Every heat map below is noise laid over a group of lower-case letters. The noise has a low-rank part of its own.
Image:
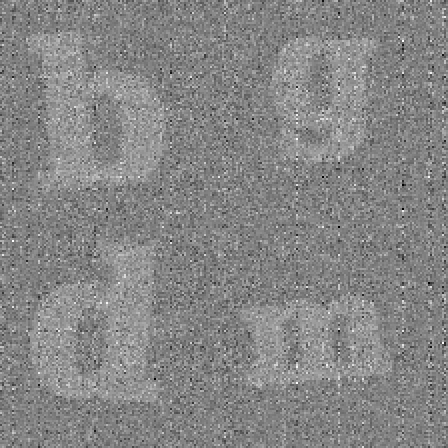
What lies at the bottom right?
m
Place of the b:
top left
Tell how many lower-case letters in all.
4
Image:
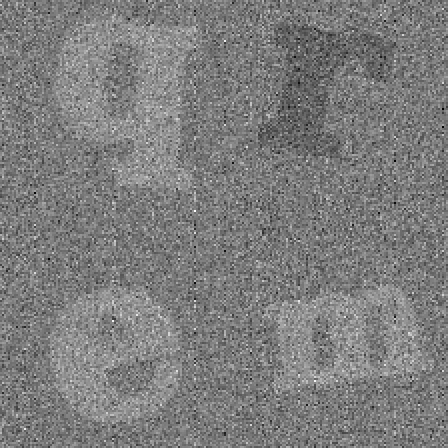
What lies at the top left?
q
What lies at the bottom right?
m
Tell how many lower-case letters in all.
4
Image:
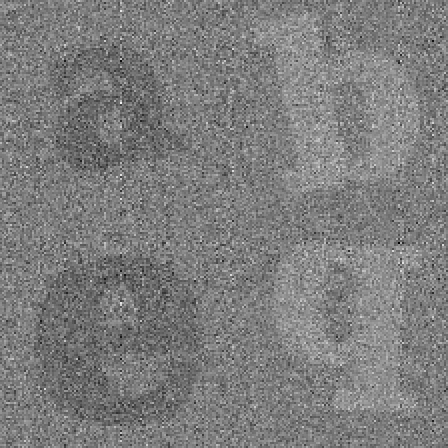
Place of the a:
top left
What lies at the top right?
b
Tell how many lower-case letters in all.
4
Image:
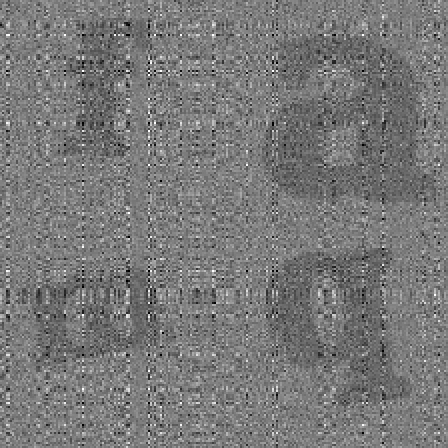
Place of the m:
bottom left
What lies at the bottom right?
q
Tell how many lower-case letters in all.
4
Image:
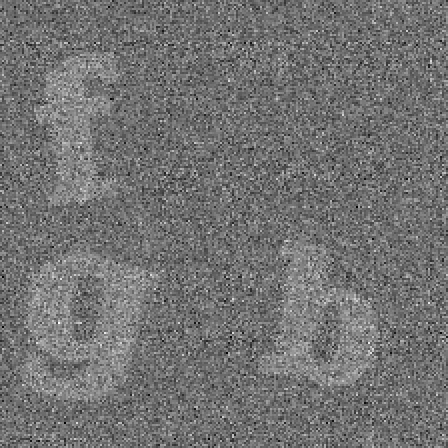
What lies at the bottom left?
g
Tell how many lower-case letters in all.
3
